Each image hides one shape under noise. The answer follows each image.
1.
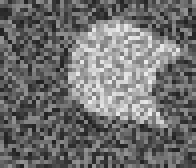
light cat's head
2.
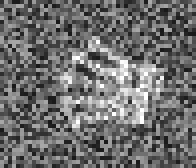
light chess queen
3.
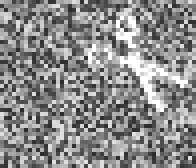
light pair of scissors
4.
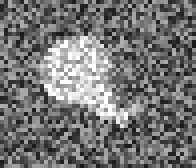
light pear
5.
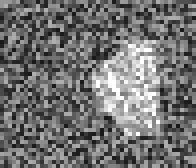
light cloud
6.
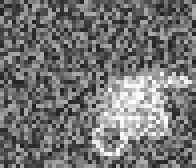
light teapot
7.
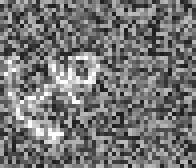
light anchor
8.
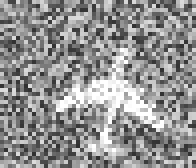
light airplane
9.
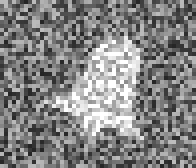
light bell
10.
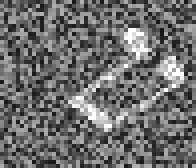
light pair of musical notes
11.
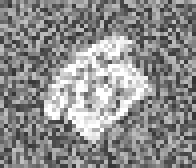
light telephone
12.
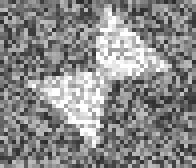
light bow tie
